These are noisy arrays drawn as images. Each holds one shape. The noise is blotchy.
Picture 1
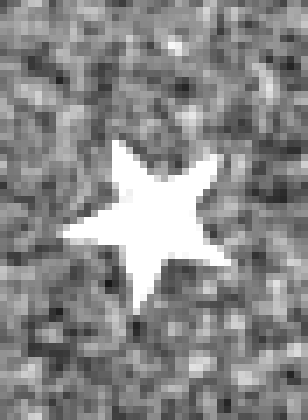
star
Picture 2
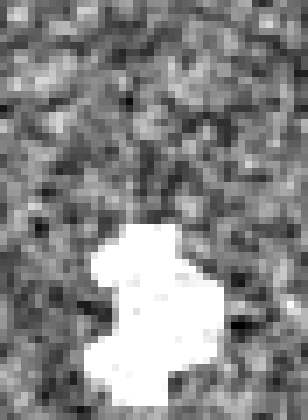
car
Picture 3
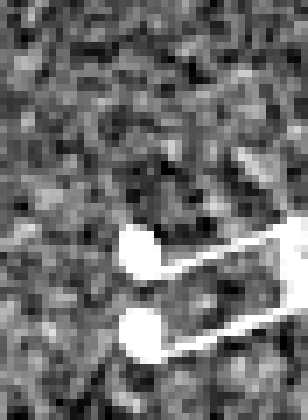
pair of musical notes
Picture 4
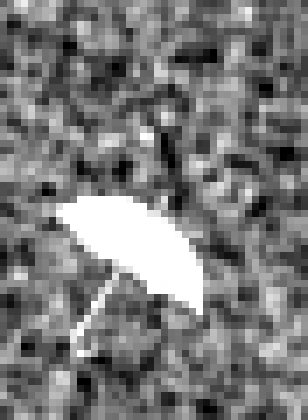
umbrella
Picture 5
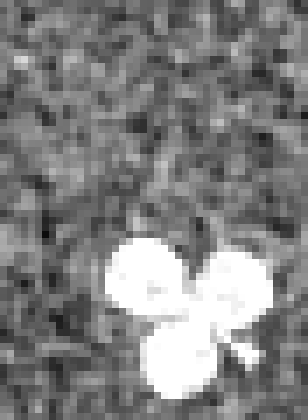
club
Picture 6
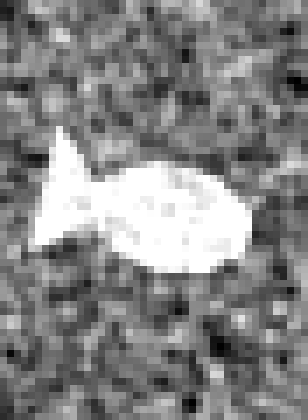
fish
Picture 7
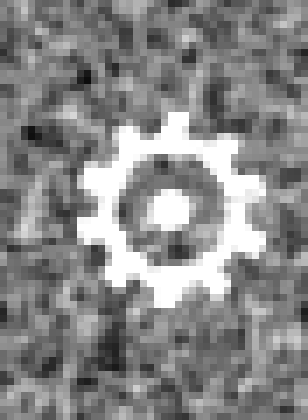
gear
